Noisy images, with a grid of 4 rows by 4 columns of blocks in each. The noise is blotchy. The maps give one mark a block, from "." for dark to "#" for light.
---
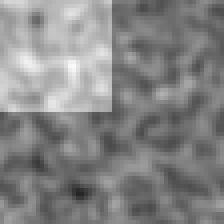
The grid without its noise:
##..
##..
....
....
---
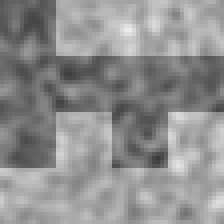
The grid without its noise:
.###
....
.#.#
####
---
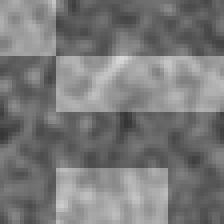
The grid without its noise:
#...
.###
....
.##.
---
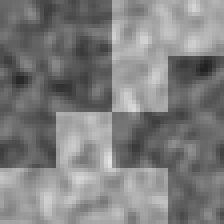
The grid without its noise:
..##
..#.
.#..
###.
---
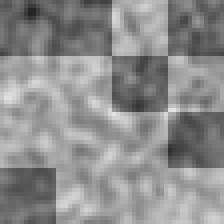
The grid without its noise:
..#.
##.#
###.
.###
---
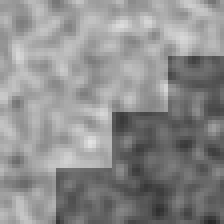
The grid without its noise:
####
###.
##..
#...
